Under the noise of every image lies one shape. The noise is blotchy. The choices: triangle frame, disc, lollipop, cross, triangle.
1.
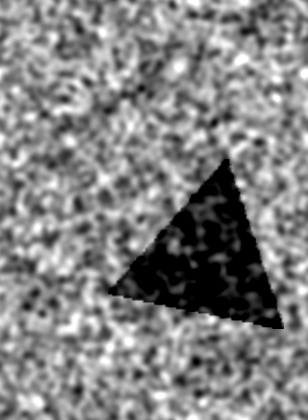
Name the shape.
triangle
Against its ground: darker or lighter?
darker
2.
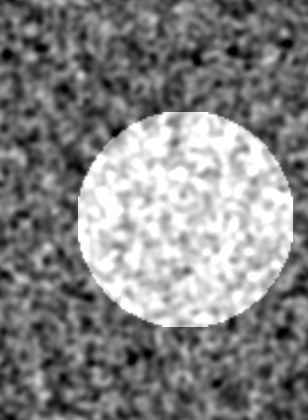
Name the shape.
disc
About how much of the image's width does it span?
two thirds
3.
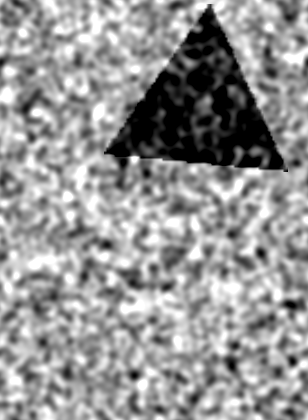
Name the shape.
triangle
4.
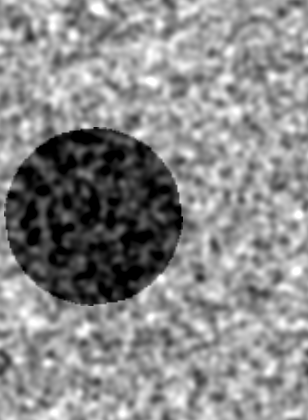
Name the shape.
disc
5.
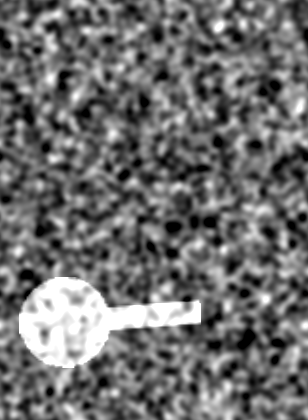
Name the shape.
lollipop
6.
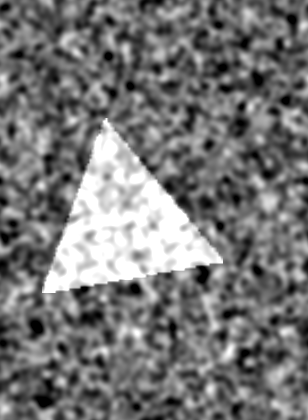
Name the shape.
triangle
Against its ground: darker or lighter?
lighter
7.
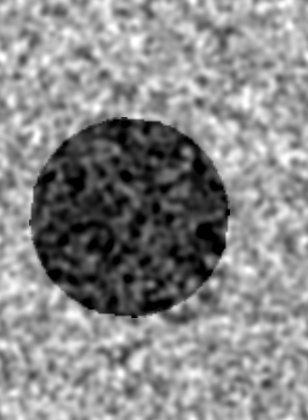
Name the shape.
disc
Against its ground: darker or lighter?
darker
